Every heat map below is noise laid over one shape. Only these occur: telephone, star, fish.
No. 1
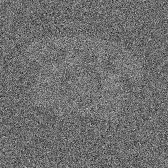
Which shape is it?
telephone
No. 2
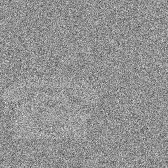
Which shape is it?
telephone
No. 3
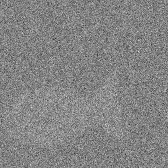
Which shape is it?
fish
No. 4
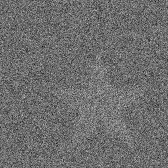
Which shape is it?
star
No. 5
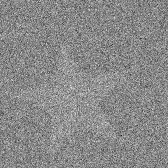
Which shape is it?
star
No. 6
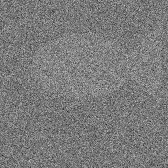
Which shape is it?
fish
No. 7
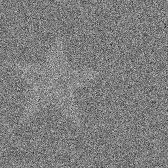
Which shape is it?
star
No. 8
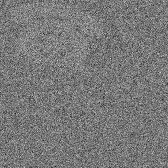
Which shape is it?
telephone
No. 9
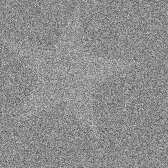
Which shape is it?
star
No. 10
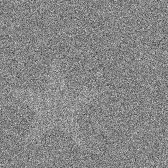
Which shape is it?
star
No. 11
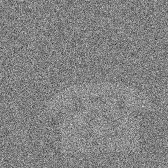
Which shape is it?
telephone
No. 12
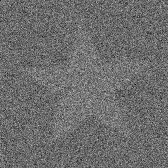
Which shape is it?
star
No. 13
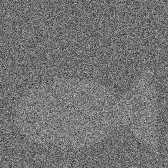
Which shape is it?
fish
